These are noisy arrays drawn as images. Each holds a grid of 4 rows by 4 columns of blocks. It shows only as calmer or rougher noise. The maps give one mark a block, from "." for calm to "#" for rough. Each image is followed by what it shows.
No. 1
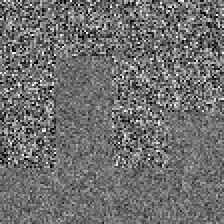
# # # #
# . # #
# . # .
. . . .
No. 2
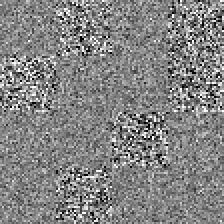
. # . #
# . . #
. . # .
. # . .
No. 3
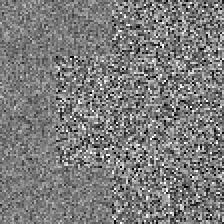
. . # #
. # # #
. # # #
. . # #
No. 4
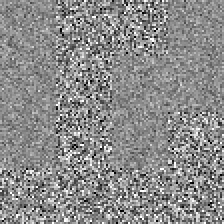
. # # .
. # . .
. # . #
# # # #
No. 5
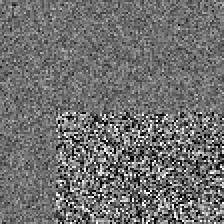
. . . .
. . . .
. # # #
. # # #
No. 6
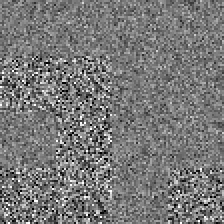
. . . .
# # . .
. # . .
# # . #
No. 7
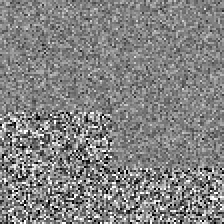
. . . .
. . . .
# # . .
# # # #
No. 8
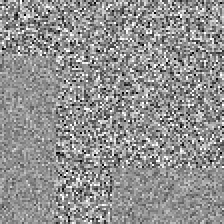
# # # #
. # # #
. # # #
. # . .
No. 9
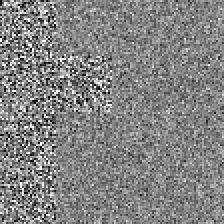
# . . .
# # . .
# . . .
# . . .
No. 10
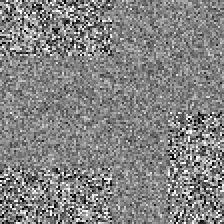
# # . .
. . . .
. . . #
# # . #
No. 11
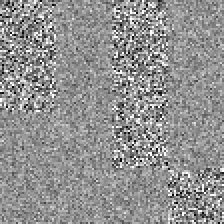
# . # .
# . # .
. . # .
. . . #
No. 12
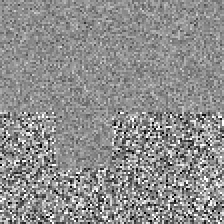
. . . .
. . . .
# . # #
# # # #
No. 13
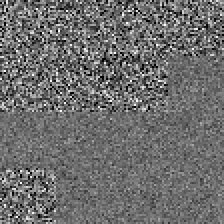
# # # #
# # # .
. . . .
# . . .
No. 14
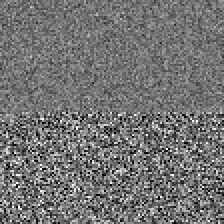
. . . .
. . . .
# # # #
# # # #
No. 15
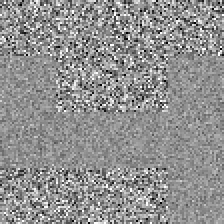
# # # #
. # # .
. . . .
# # # .
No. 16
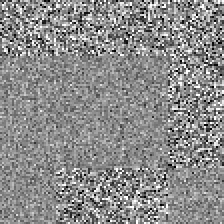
# # # #
. . . #
. . . #
. # # .
